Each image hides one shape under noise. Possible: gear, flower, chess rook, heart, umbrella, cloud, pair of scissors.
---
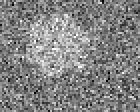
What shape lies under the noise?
flower
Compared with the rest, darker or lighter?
lighter
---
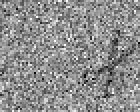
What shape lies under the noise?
pair of scissors
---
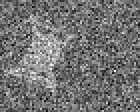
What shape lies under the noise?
chess rook
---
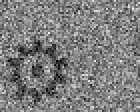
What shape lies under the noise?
gear
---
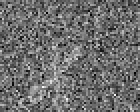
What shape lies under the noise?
pair of scissors
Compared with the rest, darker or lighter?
lighter
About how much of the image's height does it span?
two thirds
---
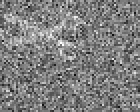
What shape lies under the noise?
pair of scissors
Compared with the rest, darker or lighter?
lighter
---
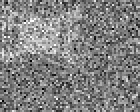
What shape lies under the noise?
chess rook
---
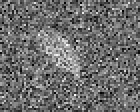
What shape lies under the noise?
umbrella
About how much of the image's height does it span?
half
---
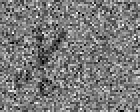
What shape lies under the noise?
pair of scissors
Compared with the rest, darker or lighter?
darker
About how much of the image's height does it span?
two thirds
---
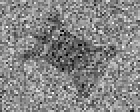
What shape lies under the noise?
chess rook
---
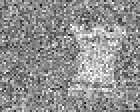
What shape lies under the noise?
chess rook
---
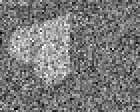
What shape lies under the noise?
heart
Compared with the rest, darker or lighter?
lighter
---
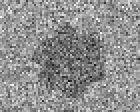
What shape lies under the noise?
flower
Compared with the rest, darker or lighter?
darker
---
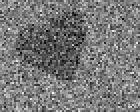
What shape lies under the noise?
heart
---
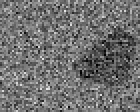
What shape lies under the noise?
cloud
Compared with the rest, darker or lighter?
darker
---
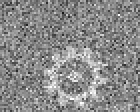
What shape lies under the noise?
gear
